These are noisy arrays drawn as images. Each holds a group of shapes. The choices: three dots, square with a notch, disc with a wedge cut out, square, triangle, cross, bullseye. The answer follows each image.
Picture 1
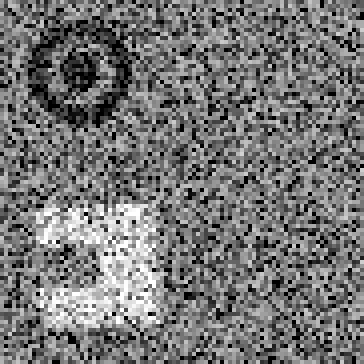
top left: dark bullseye; bottom left: light square with a notch
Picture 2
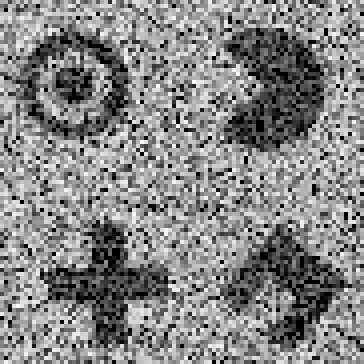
top left: dark bullseye; top right: dark disc with a wedge cut out; bottom left: dark cross; bottom right: dark square with a notch
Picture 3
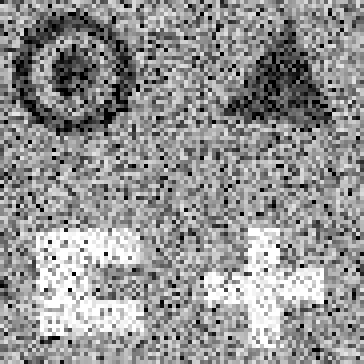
top left: dark bullseye; top right: dark triangle; bottom left: light square with a notch; bottom right: light cross
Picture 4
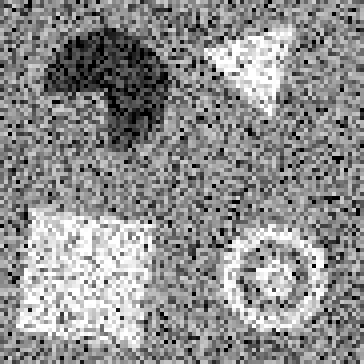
top left: dark disc with a wedge cut out; top right: light triangle; bottom left: light square; bottom right: light bullseye
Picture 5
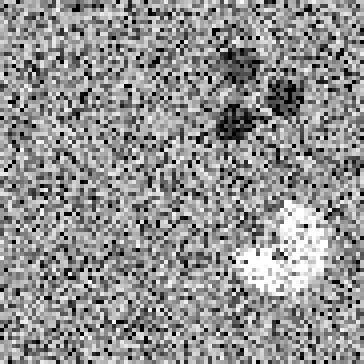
top right: dark three dots; bottom right: light disc with a wedge cut out
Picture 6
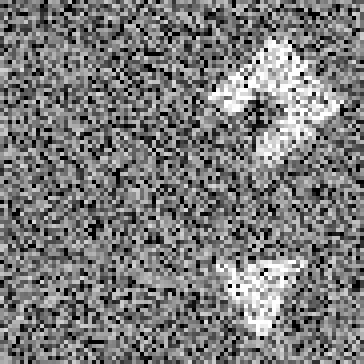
top right: light square with a notch; bottom right: light triangle
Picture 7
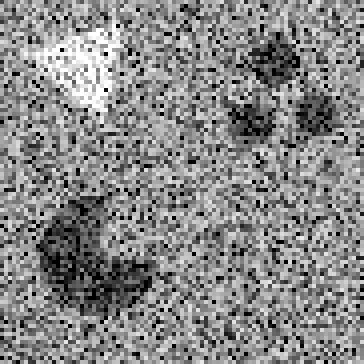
top left: light triangle; top right: dark three dots; bottom left: dark disc with a wedge cut out
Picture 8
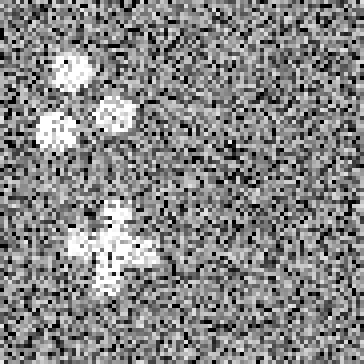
top left: light three dots; bottom left: light cross
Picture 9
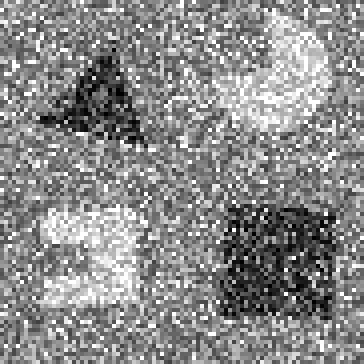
top left: dark triangle; top right: light disc with a wedge cut out; bottom left: light square with a notch; bottom right: dark square
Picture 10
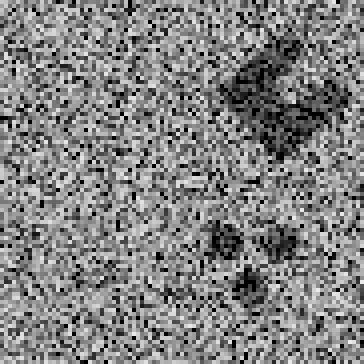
top right: dark square with a notch; bottom right: dark three dots
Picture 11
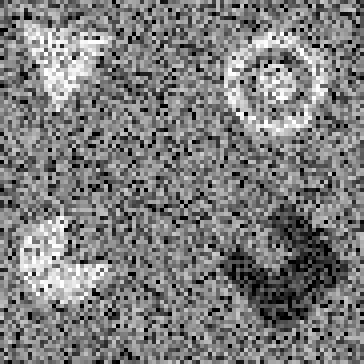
top left: light triangle; top right: light bullseye; bottom left: light disc with a wedge cut out; bottom right: dark square with a notch
